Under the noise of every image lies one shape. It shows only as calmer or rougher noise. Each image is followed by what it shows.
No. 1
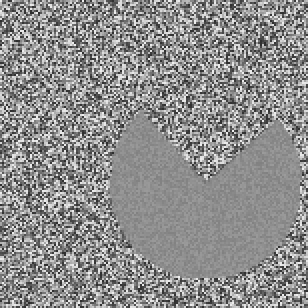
disc with a wedge cut out
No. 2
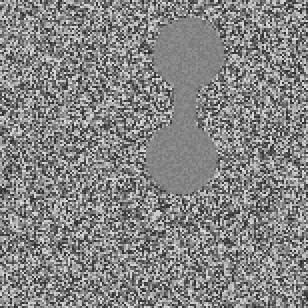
dumbbell
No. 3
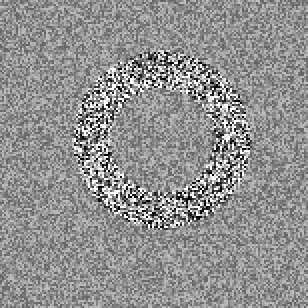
ring
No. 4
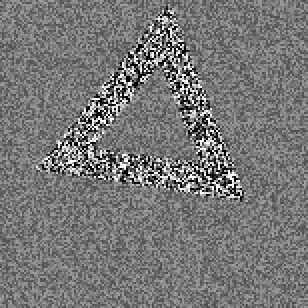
triangle frame
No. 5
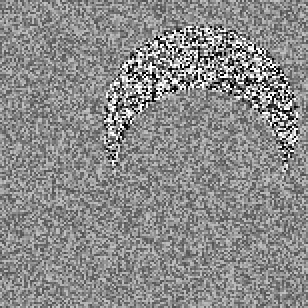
crescent
